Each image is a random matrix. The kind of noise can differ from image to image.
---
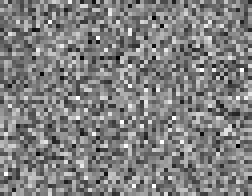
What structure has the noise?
independent entries
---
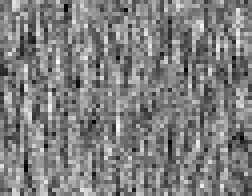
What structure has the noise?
streaked along the columns
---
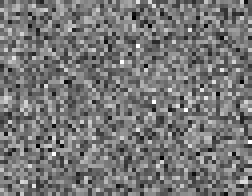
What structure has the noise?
independent entries
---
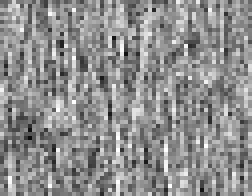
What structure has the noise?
streaked along the columns
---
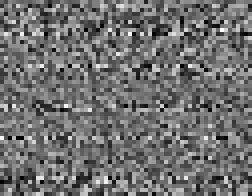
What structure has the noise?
rows of uneven size
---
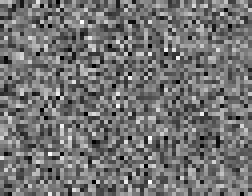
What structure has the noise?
low rank plus noise
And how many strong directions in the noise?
two
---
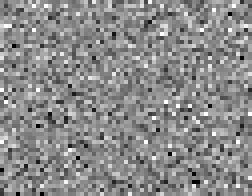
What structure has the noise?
heavy tails
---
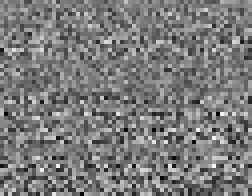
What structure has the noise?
rows of uneven size
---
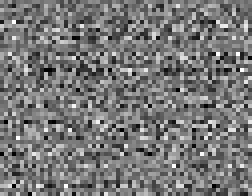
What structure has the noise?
rows of uneven size
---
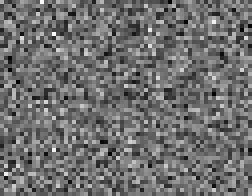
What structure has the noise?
low rank plus noise
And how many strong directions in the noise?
two
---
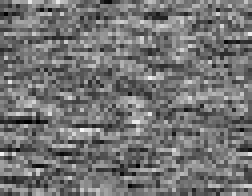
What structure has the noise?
streaked along the rows
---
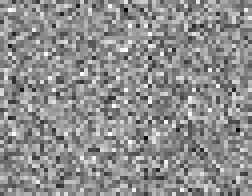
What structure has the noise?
low rank plus noise
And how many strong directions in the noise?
one
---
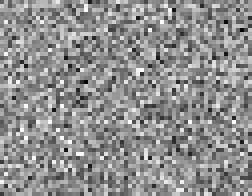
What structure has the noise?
independent entries
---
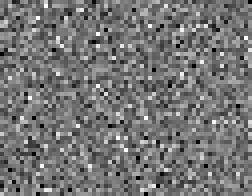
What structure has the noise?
heavy tails
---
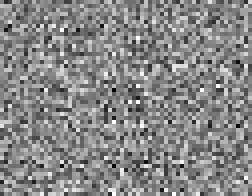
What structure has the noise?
low rank plus noise
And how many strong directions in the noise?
three or four
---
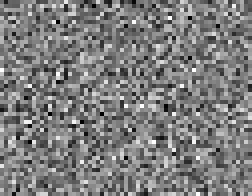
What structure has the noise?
low rank plus noise
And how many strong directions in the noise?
three or four
